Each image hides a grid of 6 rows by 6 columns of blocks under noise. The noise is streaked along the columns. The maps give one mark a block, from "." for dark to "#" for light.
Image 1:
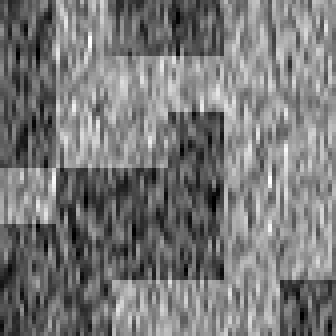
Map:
. # . . # #
. # # # # #
. # # . # #
# . . . # #
. . . . # #
. . # # # .
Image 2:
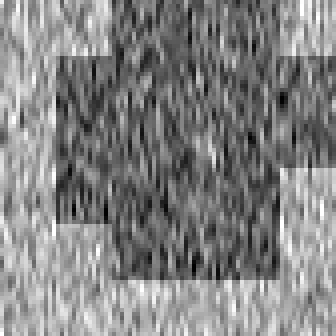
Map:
# # . . . #
# . . . . .
# . . . . .
# . . . . #
# # . . . #
# # # # # #
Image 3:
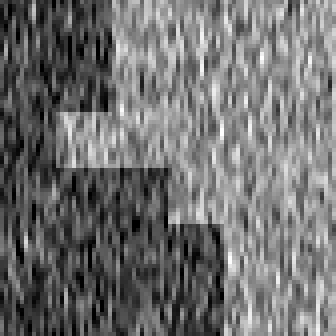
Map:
. . # # # #
. . # # # #
. # # # # #
. . . # # #
. . . . # #
. . . . # #
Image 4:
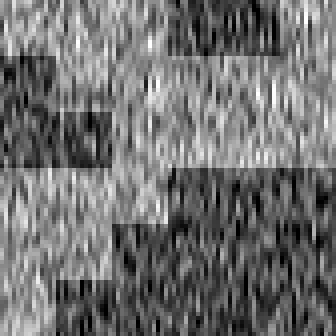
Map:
# # # . . #
. # # # # #
. . # # # #
# # # . . .
# # . . . .
# . . . . .
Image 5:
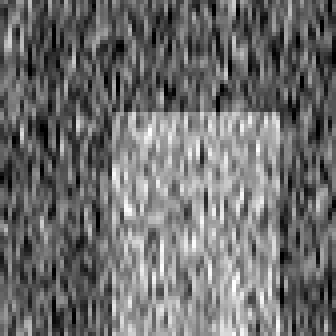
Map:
. . . . . .
. . . . . .
. . # # # .
. . # # # .
. . # # # .
. . # # # .
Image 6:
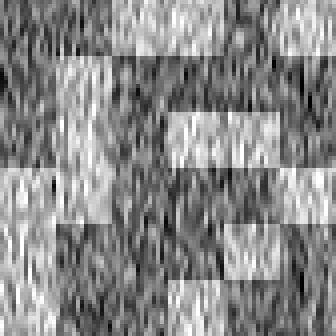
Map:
. . # # . #
. # . . . .
. # . # # .
# # . . . #
# . . . # .
# . . # . .
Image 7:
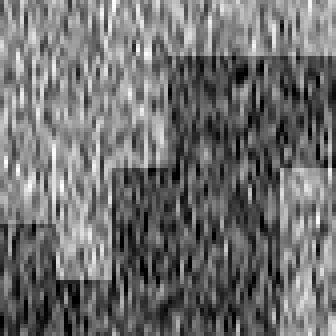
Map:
# # # # # #
# # # . . .
# # # . . .
# # . . . #
. # . . . #
. . . . . #
